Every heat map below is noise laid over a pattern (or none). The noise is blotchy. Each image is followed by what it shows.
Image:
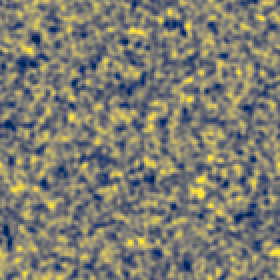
only noise
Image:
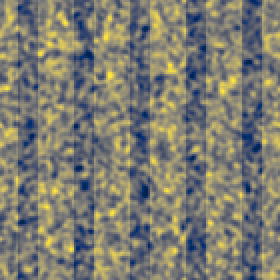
vertical stripes
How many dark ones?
5
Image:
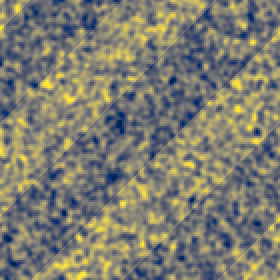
diagonal stripes
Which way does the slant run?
bottom left to top right
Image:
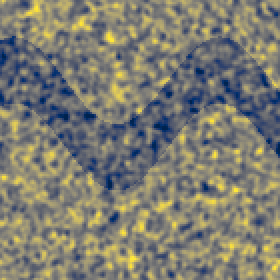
a wavy band
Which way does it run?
left to right
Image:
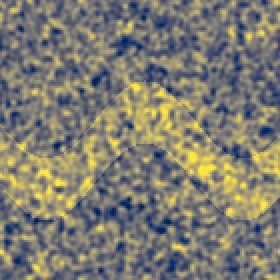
a wavy band
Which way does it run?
left to right
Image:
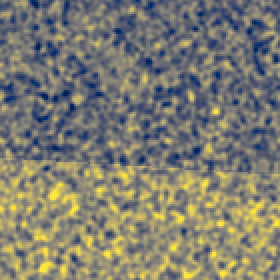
a sharp edge
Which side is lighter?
bottom
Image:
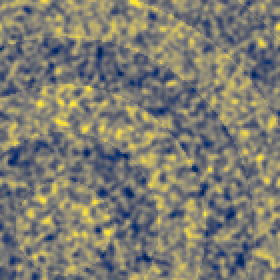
rings round one point
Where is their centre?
bottom left
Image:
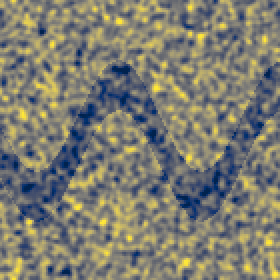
a wavy band
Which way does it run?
left to right
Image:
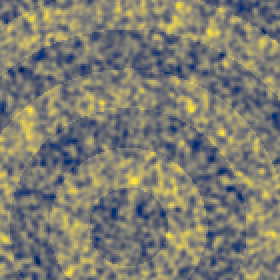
rings round one point
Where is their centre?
bottom middle
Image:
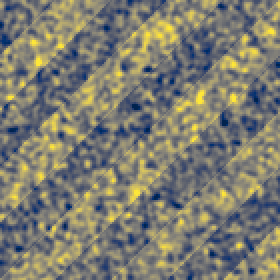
diagonal stripes
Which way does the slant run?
bottom left to top right
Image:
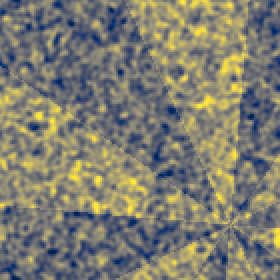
spokes from one point
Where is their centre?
bottom right
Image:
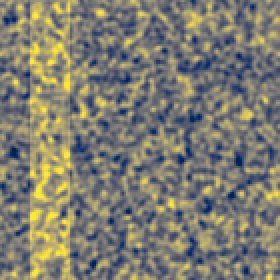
one vertical stripe
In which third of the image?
left
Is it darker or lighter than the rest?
lighter
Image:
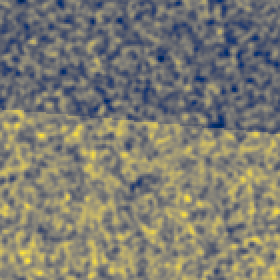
a sharp edge
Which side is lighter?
bottom
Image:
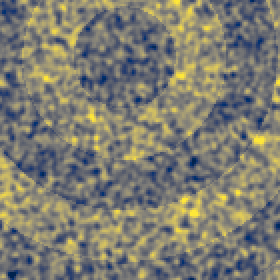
rings round one point
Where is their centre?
top middle
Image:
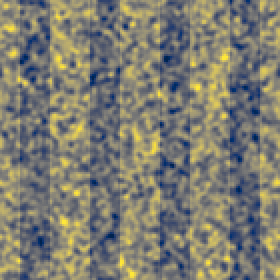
vertical stripes
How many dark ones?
4
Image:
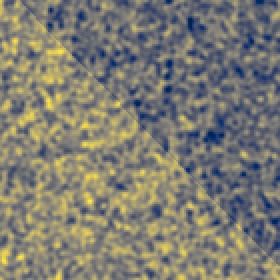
a sharp edge
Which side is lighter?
bottom left
